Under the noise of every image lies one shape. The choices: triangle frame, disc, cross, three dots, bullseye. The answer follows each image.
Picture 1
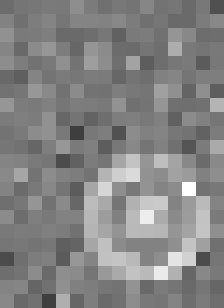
bullseye
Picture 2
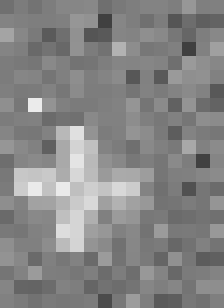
cross
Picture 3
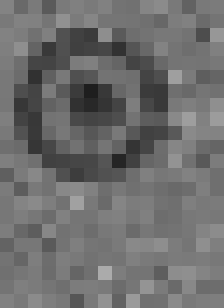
bullseye
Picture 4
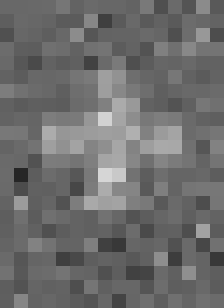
cross
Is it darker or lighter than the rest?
lighter
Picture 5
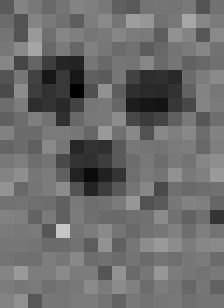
three dots
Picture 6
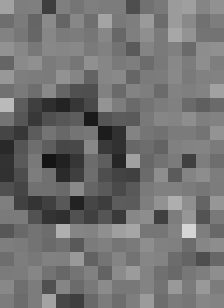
bullseye
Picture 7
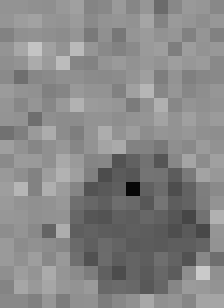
disc
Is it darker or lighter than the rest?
darker
